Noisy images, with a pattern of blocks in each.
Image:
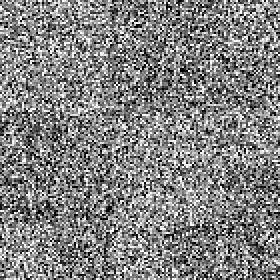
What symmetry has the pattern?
mirrored about the diagonal from the top left
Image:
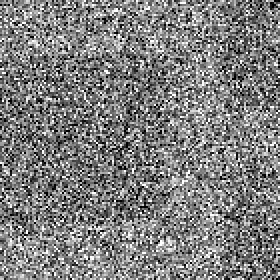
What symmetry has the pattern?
top and bottom mirror each other
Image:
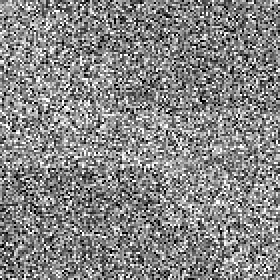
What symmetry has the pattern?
the same after a half turn
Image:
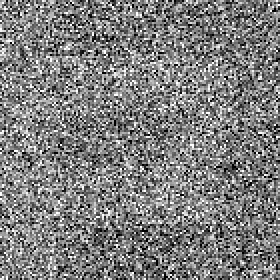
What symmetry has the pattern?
top and bottom mirror each other
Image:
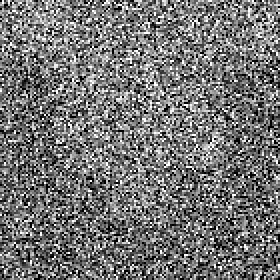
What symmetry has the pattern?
left and right mirror each other
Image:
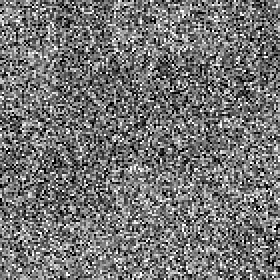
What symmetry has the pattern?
no symmetry
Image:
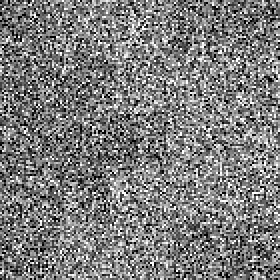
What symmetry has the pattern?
top and bottom mirror each other
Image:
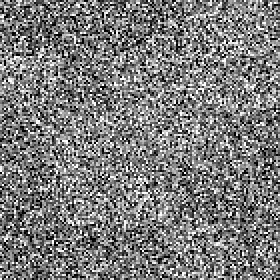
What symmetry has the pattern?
mirrored about the diagonal from the bottom left
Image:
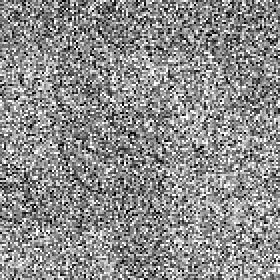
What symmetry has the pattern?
no symmetry
